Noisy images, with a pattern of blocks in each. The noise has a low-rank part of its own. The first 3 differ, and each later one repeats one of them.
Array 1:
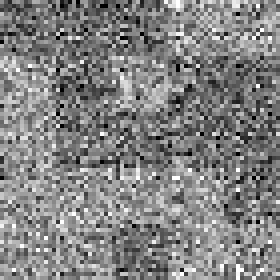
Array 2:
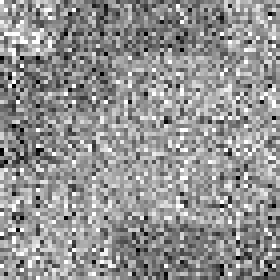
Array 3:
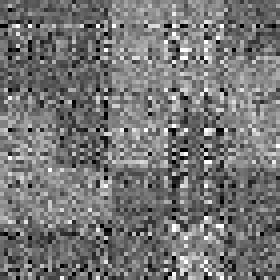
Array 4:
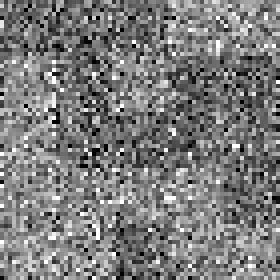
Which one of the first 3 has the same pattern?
1
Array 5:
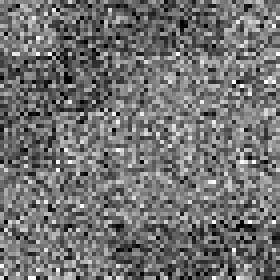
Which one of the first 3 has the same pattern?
2
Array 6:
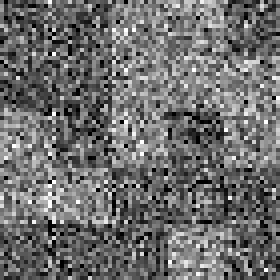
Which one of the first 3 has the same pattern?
3
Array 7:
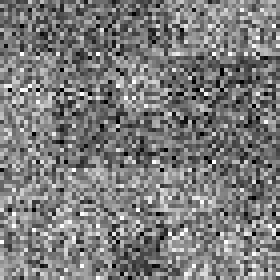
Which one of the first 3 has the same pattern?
1
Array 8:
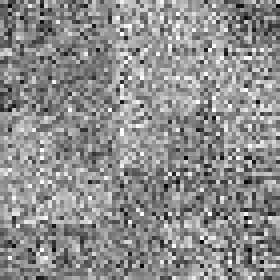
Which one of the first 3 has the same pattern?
3
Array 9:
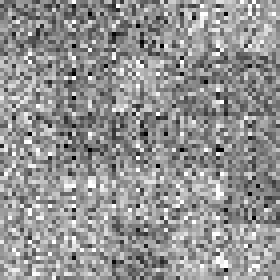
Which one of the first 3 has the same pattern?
1
